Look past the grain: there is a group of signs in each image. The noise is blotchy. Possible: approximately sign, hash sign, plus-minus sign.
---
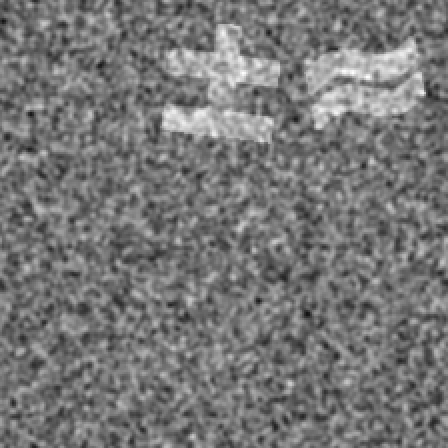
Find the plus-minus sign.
top middle
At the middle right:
nothing
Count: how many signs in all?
2
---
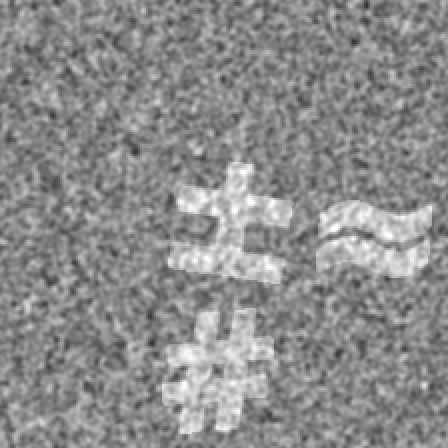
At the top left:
nothing
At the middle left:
nothing
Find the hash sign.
bottom middle
